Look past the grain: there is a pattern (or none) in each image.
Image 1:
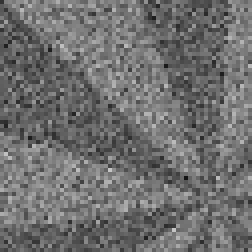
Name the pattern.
spokes from one point
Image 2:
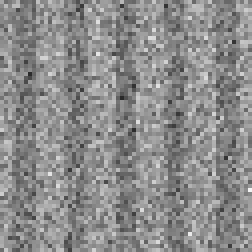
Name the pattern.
vertical stripes
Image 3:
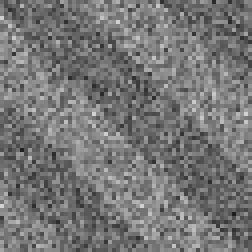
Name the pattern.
diagonal stripes
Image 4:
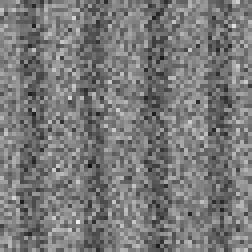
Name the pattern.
vertical stripes
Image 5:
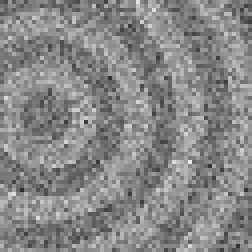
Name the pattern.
rings round one point
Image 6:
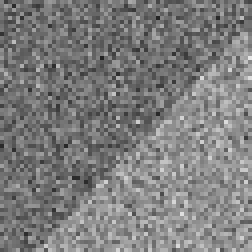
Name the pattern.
a sharp edge
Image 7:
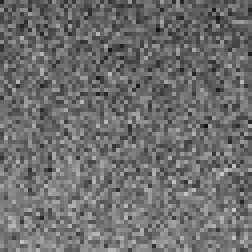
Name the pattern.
a smooth slope
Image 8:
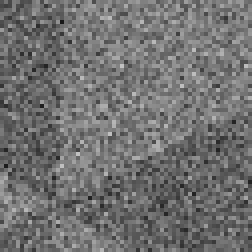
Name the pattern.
spokes from one point
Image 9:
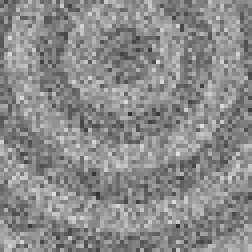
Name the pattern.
rings round one point
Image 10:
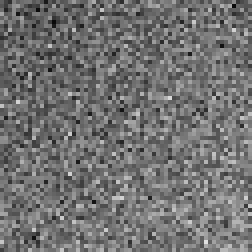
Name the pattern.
a smooth slope
